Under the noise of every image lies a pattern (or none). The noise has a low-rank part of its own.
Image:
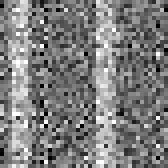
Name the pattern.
bands of columns
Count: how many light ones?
2
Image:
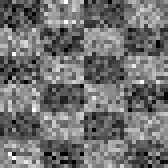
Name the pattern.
a checkerboard
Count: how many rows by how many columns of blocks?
6 by 4
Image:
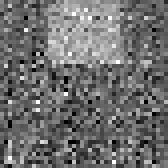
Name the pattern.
one block
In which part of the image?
top middle
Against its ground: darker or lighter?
lighter
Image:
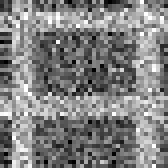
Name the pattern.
bands of rows crossing bands of columns
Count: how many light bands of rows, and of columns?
2 and 2
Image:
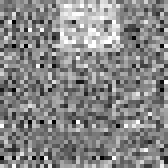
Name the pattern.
one block
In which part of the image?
top middle
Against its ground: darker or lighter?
lighter
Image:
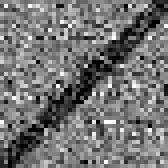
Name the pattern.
a diagonal band
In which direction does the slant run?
bottom left to top right
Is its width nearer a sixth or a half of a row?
a sixth
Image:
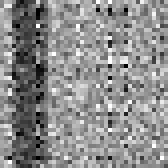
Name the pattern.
one band of columns
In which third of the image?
left
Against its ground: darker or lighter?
darker
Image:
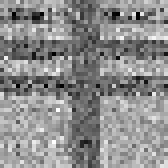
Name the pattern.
bands of rows crossing bands of columns
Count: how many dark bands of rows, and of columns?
3 and 1
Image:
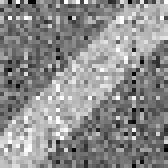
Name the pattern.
a diagonal band
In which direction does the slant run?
bottom left to top right
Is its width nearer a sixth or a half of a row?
a half
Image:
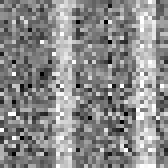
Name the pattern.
bands of columns
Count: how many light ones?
2
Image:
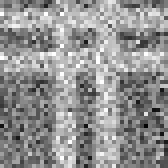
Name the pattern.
bands of rows crossing bands of columns
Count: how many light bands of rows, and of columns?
2 and 2
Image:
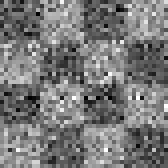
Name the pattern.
a checkerboard
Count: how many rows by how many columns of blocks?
4 by 4
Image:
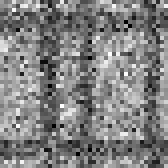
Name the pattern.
bands of rows crossing bands of columns
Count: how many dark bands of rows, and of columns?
2 and 3
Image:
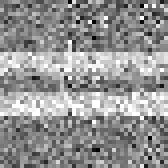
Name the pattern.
bands of rows
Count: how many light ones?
2
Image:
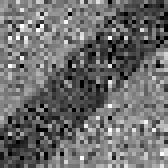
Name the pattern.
a diagonal band
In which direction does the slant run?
bottom left to top right
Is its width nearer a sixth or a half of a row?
a half
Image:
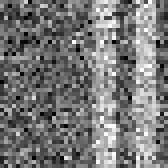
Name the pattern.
bands of columns
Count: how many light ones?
2
